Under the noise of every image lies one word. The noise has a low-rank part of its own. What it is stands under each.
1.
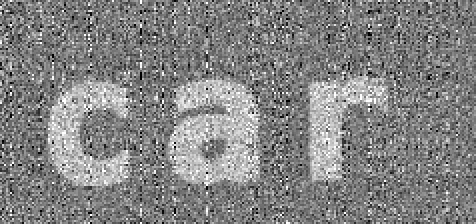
car
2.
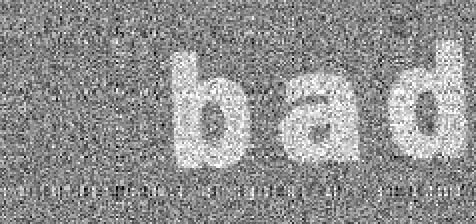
bad
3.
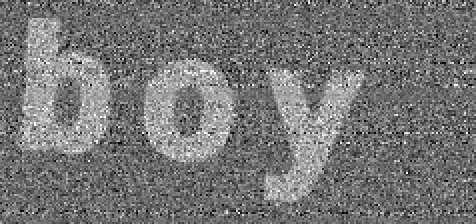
boy
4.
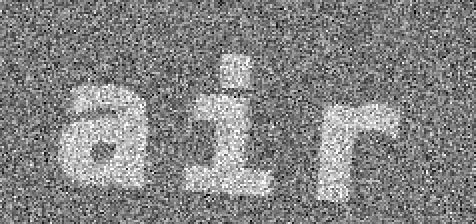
air
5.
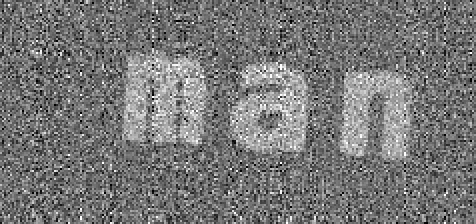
man
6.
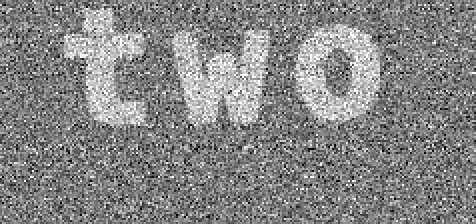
two
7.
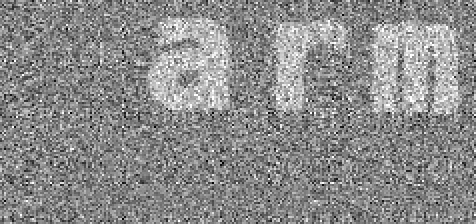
arm
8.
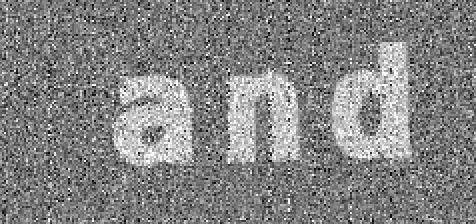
and
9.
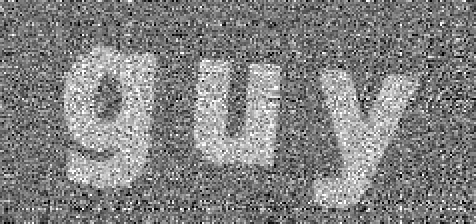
guy
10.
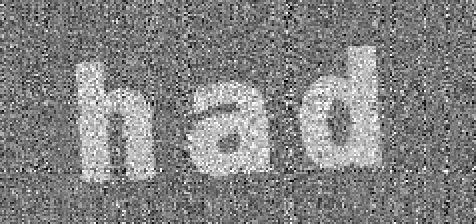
had
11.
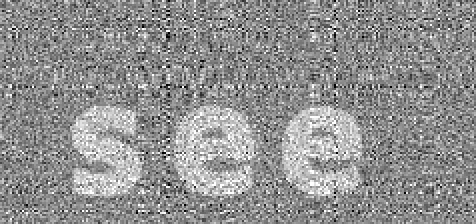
see
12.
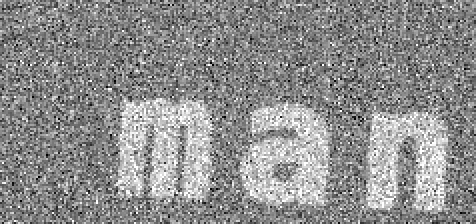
man
